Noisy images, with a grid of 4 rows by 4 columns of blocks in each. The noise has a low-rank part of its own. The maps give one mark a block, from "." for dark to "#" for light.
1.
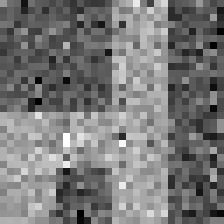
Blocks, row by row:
. . # .
. . # .
# # # .
# . # .
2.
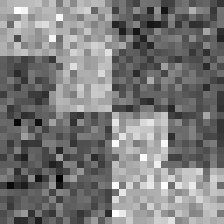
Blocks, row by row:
# # . .
. # . .
. . # .
. . # #
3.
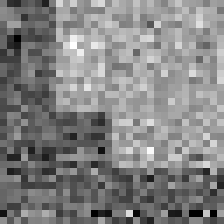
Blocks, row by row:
. # # #
. # # #
. . # #
. . . .
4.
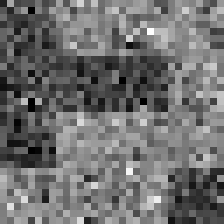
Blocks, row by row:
. # # #
. . . #
. # # #
# # # .
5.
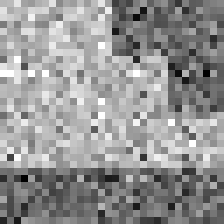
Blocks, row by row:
# # . .
# # # .
# # # #
. . . .
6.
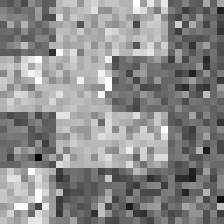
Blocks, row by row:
. # # .
# # . .
. # # .
# . . .
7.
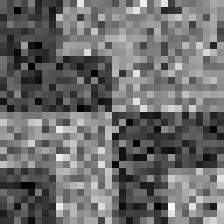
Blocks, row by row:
. # # #
. . # #
# # . .
. # . #
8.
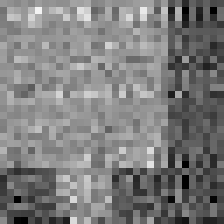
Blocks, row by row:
# # # .
# # # .
# # # .
. # . .
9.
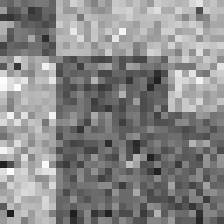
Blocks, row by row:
. # # #
# . . #
# . . .
# . . .
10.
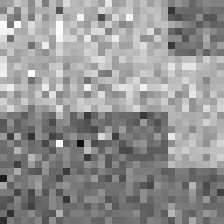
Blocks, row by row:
# # # .
# # # #
. . . #
. . . .
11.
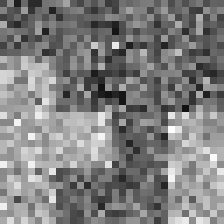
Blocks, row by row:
. . . .
# . . .
# # . #
# . . #
